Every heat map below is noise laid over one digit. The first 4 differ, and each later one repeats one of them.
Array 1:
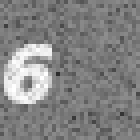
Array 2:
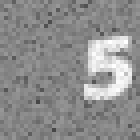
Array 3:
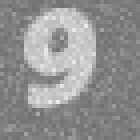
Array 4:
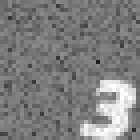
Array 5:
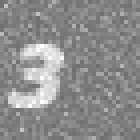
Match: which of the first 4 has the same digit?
4
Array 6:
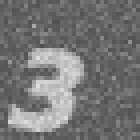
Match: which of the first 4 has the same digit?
4
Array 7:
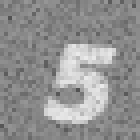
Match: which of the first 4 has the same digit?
2
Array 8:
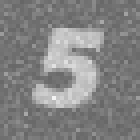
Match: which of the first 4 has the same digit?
2
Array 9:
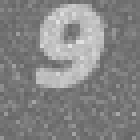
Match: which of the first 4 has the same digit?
3
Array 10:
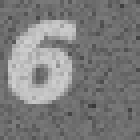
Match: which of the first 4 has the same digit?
1
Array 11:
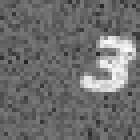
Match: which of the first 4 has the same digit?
4
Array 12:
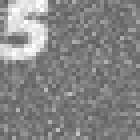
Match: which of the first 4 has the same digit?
2
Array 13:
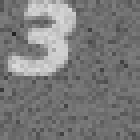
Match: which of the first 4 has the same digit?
4
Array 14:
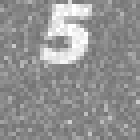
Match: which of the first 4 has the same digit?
2
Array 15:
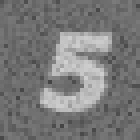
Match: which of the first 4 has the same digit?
2
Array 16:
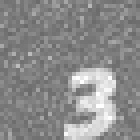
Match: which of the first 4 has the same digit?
4
